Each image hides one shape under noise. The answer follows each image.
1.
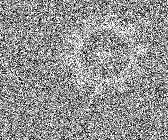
light gear
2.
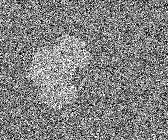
light car
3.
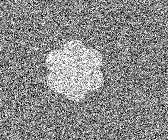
light flower, centre
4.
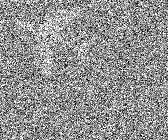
light airplane
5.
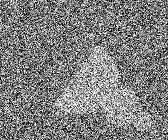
light chess pawn
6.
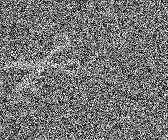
light pair of scissors
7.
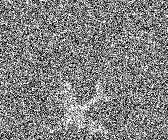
light airplane, bottom middle
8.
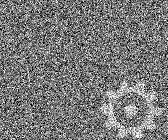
light gear, bottom right
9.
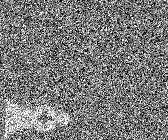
light chess bishop, bottom left
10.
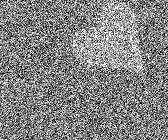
light heart
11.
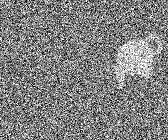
light teapot, middle right
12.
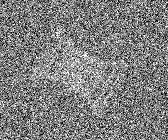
light chess rook
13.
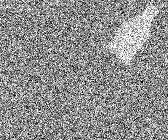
light bottle, top right
